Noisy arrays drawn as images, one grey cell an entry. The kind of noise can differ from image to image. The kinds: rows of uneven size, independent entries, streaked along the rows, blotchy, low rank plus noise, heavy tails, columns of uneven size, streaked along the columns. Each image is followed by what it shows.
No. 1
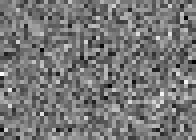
independent entries
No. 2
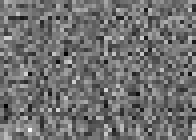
low rank plus noise
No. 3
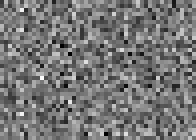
low rank plus noise
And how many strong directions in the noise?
five to eight
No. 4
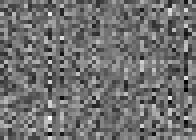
columns of uneven size
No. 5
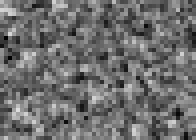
blotchy
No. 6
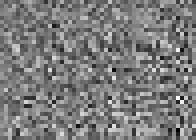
low rank plus noise
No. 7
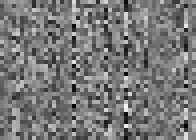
columns of uneven size
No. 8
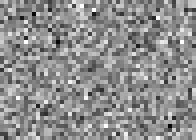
independent entries
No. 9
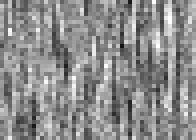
streaked along the columns
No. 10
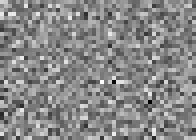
low rank plus noise
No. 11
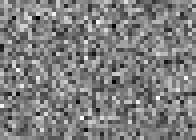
independent entries
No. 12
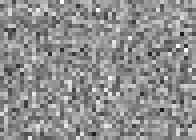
independent entries
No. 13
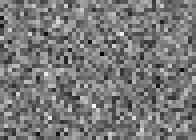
independent entries
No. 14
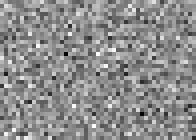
independent entries
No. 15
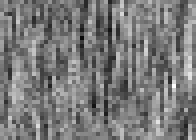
streaked along the columns
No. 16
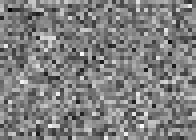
independent entries
